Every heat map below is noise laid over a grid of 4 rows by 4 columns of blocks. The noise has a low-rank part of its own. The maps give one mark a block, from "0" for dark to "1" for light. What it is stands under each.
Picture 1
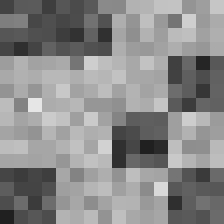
0 0 1 1
1 1 1 0
1 1 0 1
0 1 1 0
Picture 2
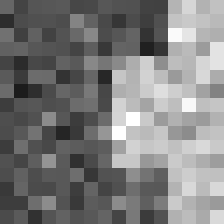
0 0 0 1
0 0 1 1
0 0 1 1
0 0 0 1
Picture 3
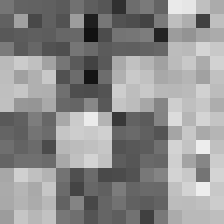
0 0 0 1
1 0 1 1
0 1 0 1
1 0 0 1
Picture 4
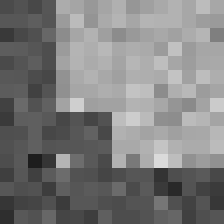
0 1 1 1
0 1 1 1
0 0 1 1
0 0 0 0
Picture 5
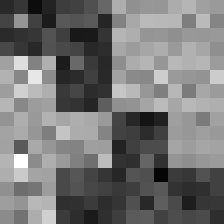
0 0 1 1
1 0 1 1
1 1 0 1
1 0 0 0
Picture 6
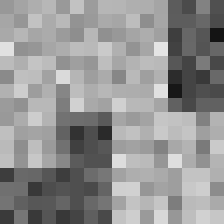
1 1 1 0
1 1 1 0
1 0 1 1
0 0 1 1
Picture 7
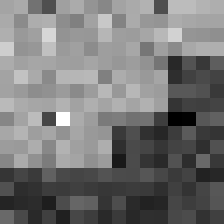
1 1 1 1
1 1 1 0
1 1 0 0
0 0 0 0
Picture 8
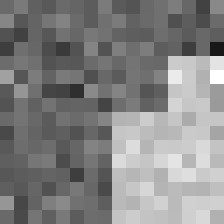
0 0 0 0
0 0 0 1
0 0 1 1
0 0 1 1
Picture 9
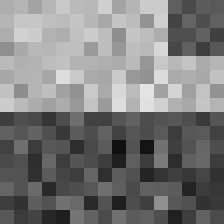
1 1 1 0
1 1 1 1
0 0 0 0
0 0 0 0
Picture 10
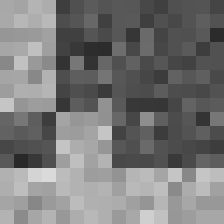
1 0 0 0
1 0 0 0
0 1 0 0
1 1 1 1
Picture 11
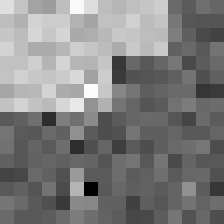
1 1 1 0
1 1 0 0
0 0 0 0
0 0 0 0
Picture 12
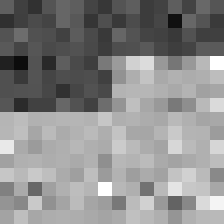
0 0 0 0
0 0 1 1
1 1 1 1
1 1 1 1
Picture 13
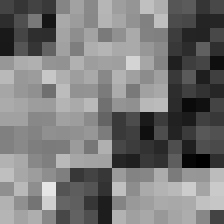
0 1 1 0
1 1 1 0
1 1 0 0
1 0 1 1
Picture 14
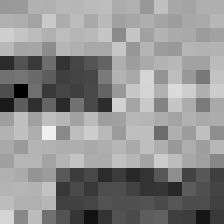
1 1 1 1
0 0 1 1
1 1 1 1
1 0 0 0
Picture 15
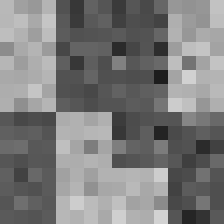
1 0 0 1
1 0 0 1
0 1 0 0
0 1 1 0
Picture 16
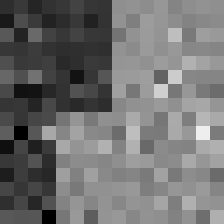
0 0 1 1
0 0 1 1
0 1 1 1
0 1 1 1
